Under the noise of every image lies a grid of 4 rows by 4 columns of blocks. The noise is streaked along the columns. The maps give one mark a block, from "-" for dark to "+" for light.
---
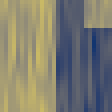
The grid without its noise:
+ + - +
+ + - -
+ + - -
+ + - -
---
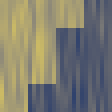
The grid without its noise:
+ + + -
+ + - -
+ + - -
+ - - -
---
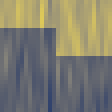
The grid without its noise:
+ + + +
- - + +
- - - -
- - - -
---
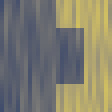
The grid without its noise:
- - + +
- - - +
- - - +
- - + +
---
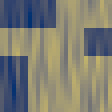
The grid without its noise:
- - + +
+ + + -
- + + +
- + + +
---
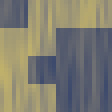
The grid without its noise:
- + + +
+ + - -
+ - - -
+ + - -
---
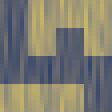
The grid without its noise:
- + + +
- + - +
- - - -
+ + + -
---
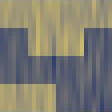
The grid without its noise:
+ + + +
- + + -
- - - -
+ + - -
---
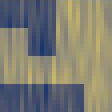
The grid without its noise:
- - + +
+ - + +
+ + + +
- - - +
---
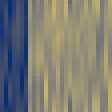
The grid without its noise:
- + + +
- + + +
- + + +
- + + +
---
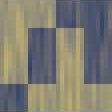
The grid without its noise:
+ + - -
+ - + -
+ - + -
- + + +
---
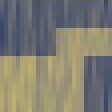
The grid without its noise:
- - - -
- - + +
+ + + -
+ + + -
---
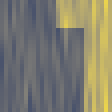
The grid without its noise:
- - + +
- - - +
- - - +
- - - +
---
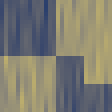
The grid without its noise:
- - + +
- - + +
+ + - +
+ + - -
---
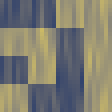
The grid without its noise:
- - + +
+ + - +
- + - +
+ - - +
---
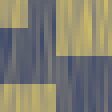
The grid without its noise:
+ - + +
- - + +
- - - -
+ + - -
